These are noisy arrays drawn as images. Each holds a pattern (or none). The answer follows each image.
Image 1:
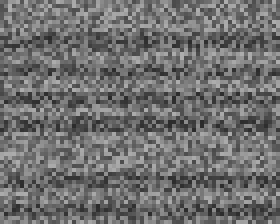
bands of rows
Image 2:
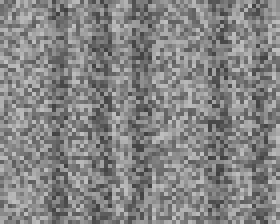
bands of columns
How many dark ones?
5
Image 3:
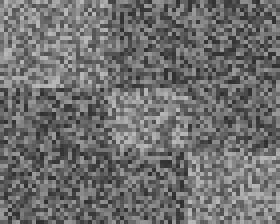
blocks along the diagonal
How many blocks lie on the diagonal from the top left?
3
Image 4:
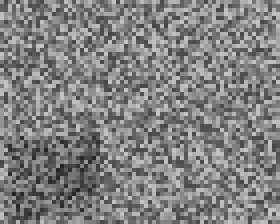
one block
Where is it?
bottom left
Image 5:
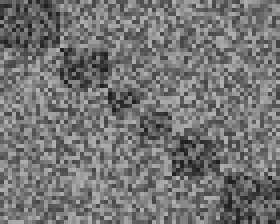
blocks along the diagonal
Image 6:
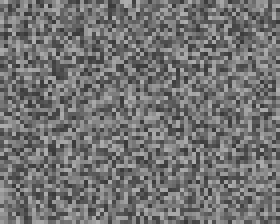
only noise
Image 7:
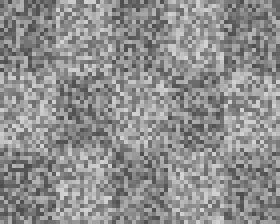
a checkerboard
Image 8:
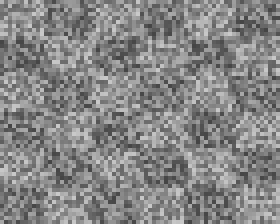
a checkerboard
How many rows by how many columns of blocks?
6 by 6
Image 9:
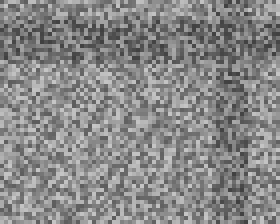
bands of rows crossing bands of columns
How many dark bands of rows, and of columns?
1 and 1
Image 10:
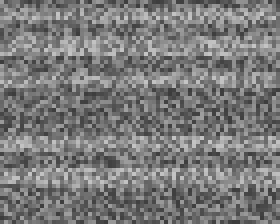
bands of rows
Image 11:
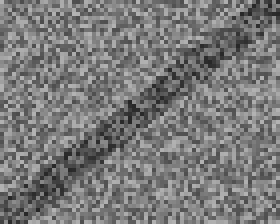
a diagonal band
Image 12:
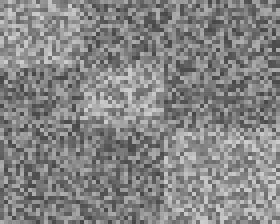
blocks along the diagonal
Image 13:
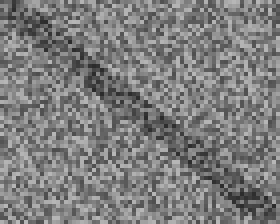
a diagonal band
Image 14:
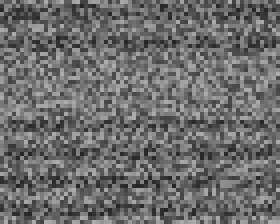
bands of rows
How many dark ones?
6
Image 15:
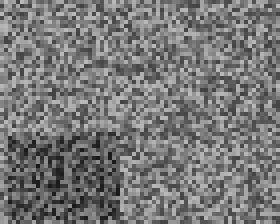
one block
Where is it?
bottom left
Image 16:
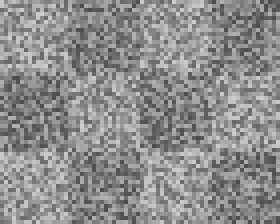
a checkerboard
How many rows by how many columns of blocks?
3 by 4
